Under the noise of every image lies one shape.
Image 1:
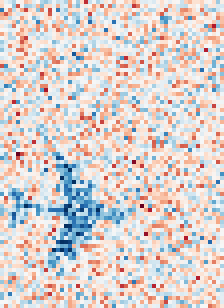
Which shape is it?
airplane
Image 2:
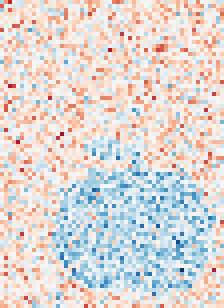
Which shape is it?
apple
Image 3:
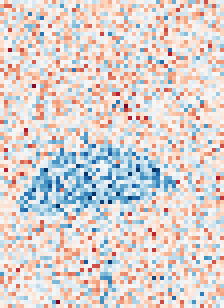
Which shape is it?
umbrella
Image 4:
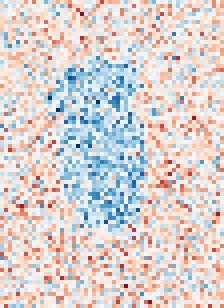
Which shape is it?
footprint
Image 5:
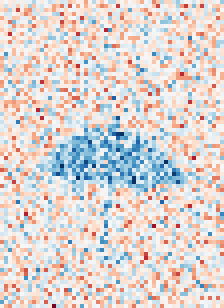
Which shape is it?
umbrella
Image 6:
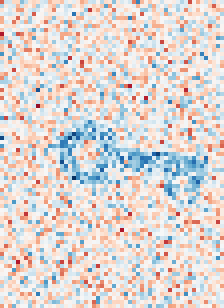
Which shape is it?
key
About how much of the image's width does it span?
two thirds
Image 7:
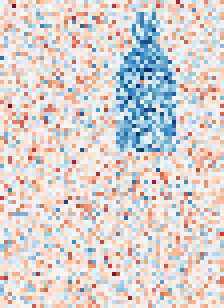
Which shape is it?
bottle
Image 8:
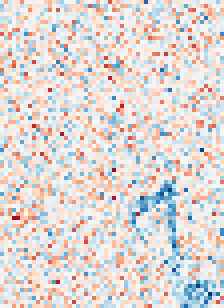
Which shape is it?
musical note
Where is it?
bottom right
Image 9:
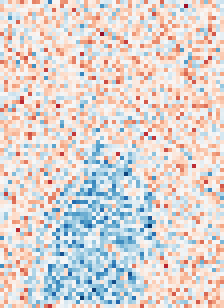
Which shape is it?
chess knight
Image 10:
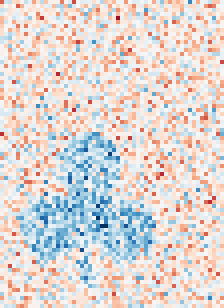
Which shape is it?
club
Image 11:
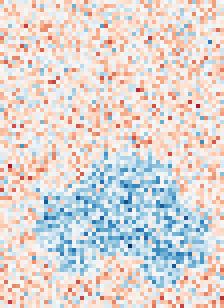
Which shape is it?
car
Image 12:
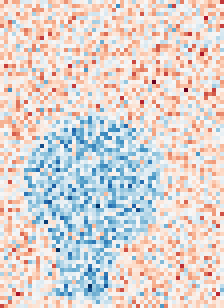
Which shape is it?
light bulb
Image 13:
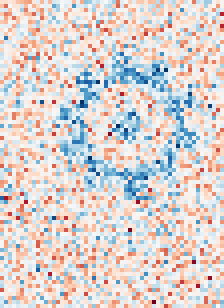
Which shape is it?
gear
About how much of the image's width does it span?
two thirds
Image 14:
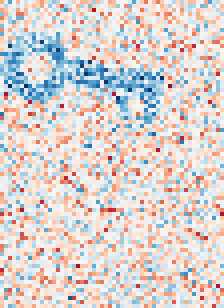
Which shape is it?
key
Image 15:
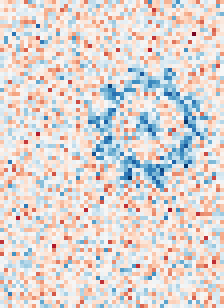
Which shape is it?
gear
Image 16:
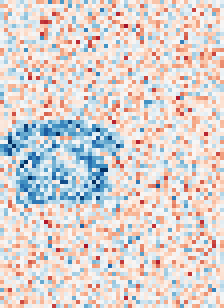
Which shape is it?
telephone
